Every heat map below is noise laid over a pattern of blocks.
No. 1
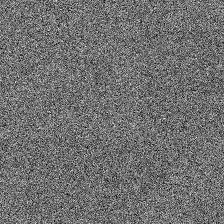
mirrored about the diagonal from the top left
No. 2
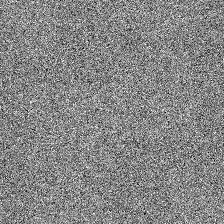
the same after a half turn
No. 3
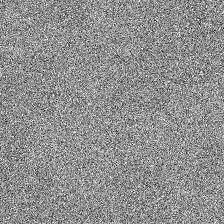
mirrored about the diagonal from the bottom left
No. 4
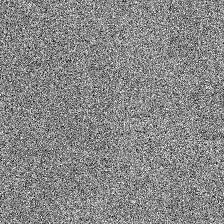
top and bottom mirror each other
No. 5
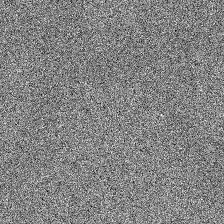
left and right mirror each other
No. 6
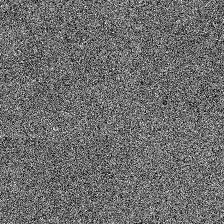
mirrored about the diagonal from the top left
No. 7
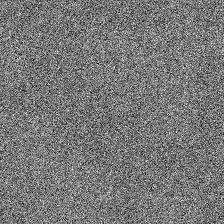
mirrored about the diagonal from the bottom left
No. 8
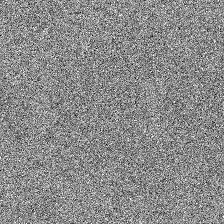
top and bottom mirror each other
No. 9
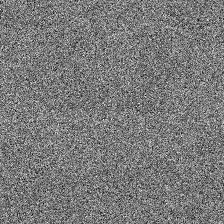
left and right mirror each other
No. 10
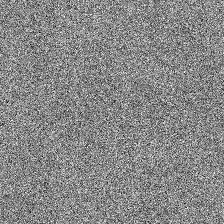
top and bottom mirror each other
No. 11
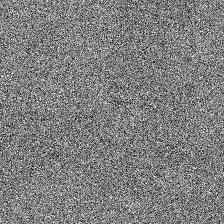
mirrored about the diagonal from the top left
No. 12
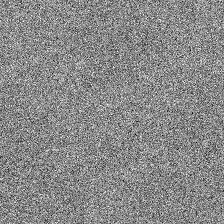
left and right mirror each other
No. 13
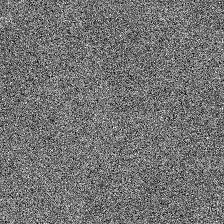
mirrored about the diagonal from the bottom left
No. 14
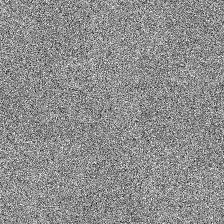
no symmetry
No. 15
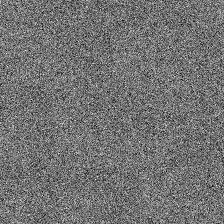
mirrored about the diagonal from the bottom left
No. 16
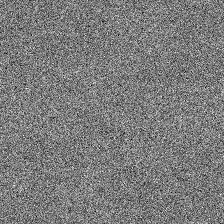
the same after a half turn
